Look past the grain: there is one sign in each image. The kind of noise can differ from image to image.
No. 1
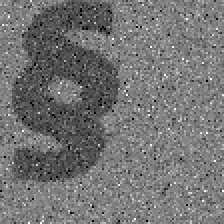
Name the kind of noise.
heavy tails
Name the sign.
section sign
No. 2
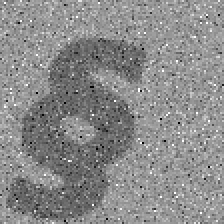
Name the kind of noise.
heavy tails
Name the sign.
section sign
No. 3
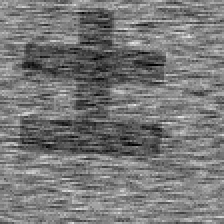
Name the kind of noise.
streaked along the rows
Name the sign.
plus-minus sign
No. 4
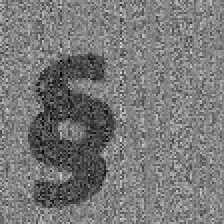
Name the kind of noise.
columns of uneven size
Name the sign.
section sign
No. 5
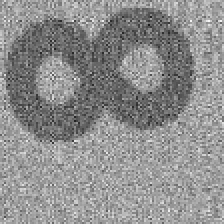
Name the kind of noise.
low rank plus noise
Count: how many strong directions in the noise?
two
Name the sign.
infinity sign
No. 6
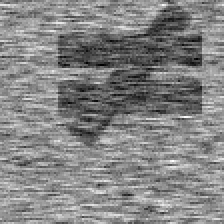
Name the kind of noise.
streaked along the rows
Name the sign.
not-equal sign
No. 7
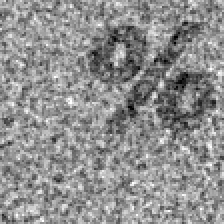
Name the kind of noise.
blotchy
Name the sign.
percent sign
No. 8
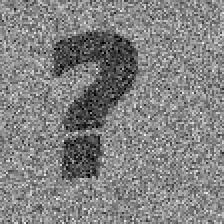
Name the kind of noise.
independent entries
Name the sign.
question mark
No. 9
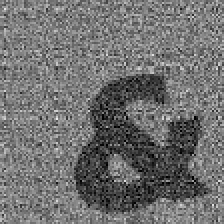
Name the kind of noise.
low rank plus noise
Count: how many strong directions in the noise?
two
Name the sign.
ampersand
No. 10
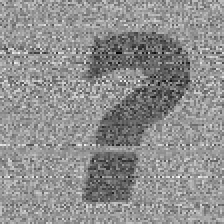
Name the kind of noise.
rows of uneven size
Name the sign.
question mark
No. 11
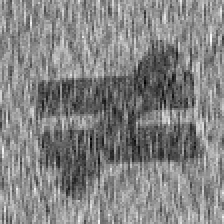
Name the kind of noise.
streaked along the columns
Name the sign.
not-equal sign
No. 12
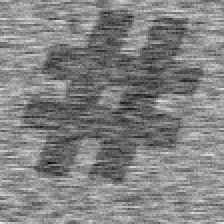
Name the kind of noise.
streaked along the rows
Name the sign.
hash sign
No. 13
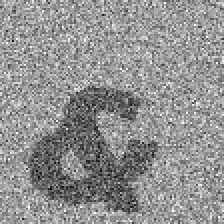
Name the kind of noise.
independent entries
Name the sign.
ampersand
